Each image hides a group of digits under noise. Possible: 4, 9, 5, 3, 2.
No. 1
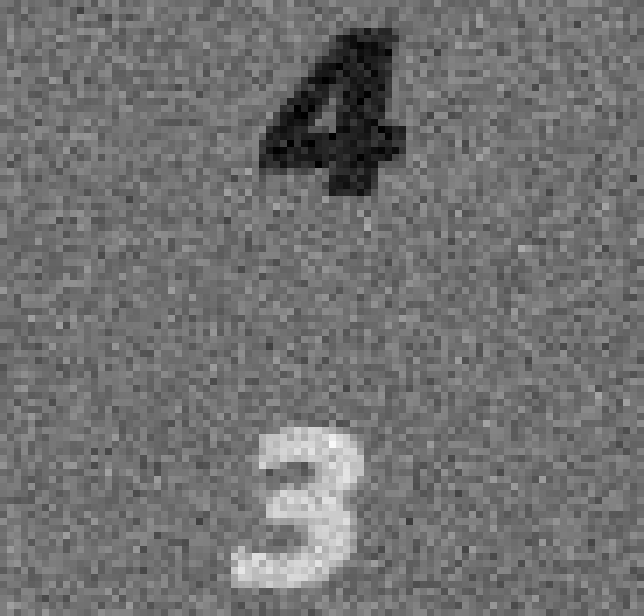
top middle: dark 4; bottom middle: light 3
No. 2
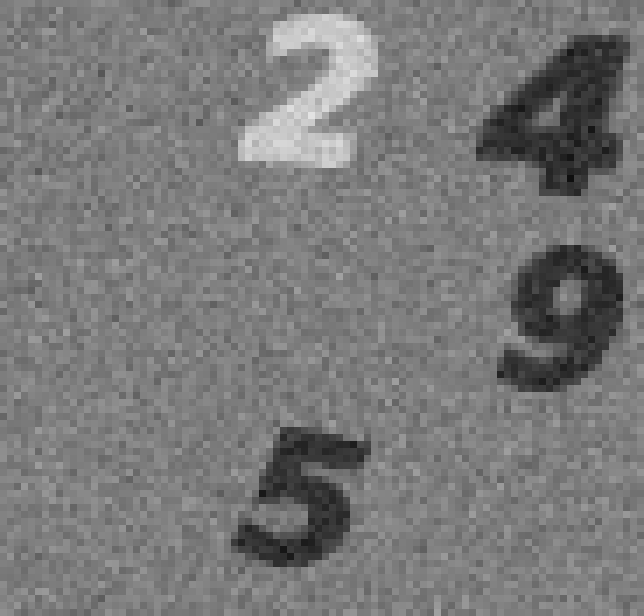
top middle: light 2; top right: dark 4; middle right: dark 9; bottom middle: dark 5
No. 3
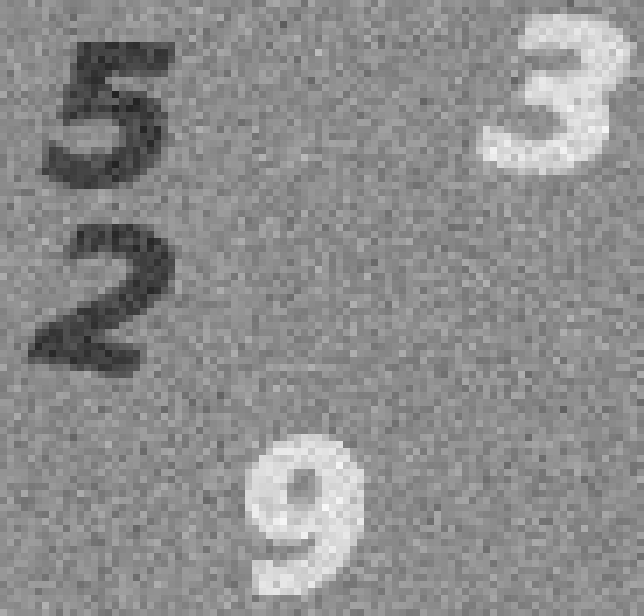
top left: dark 5; top right: light 3; middle left: dark 2; bottom middle: light 9
